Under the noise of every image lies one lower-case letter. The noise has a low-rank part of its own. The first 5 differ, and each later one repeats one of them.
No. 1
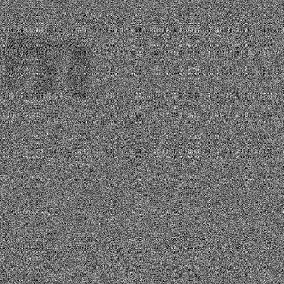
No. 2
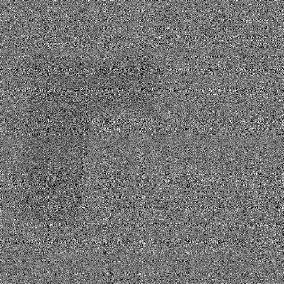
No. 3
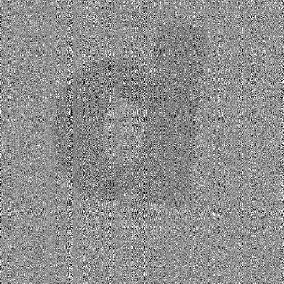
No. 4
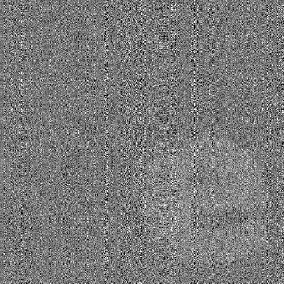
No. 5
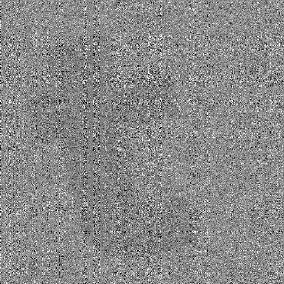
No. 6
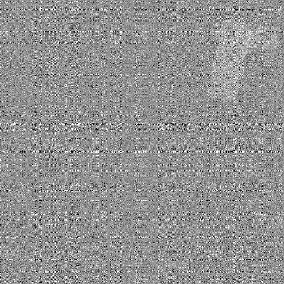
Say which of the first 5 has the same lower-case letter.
2
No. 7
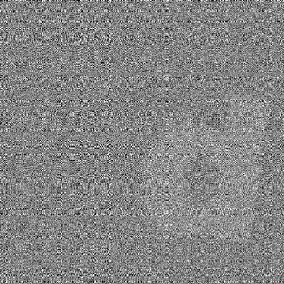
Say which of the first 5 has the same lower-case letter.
3
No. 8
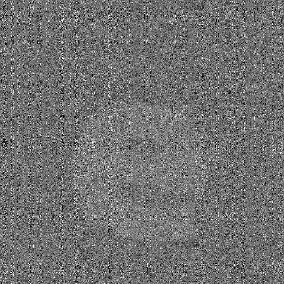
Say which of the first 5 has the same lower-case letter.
4
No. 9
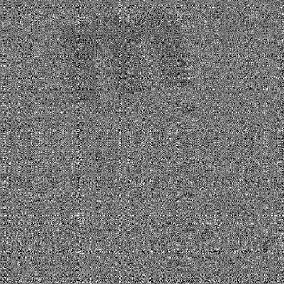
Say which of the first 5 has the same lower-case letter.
1
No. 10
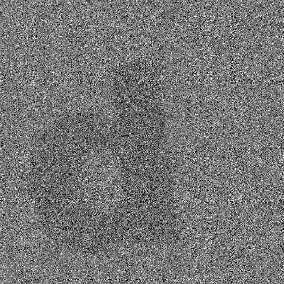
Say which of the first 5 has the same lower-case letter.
3
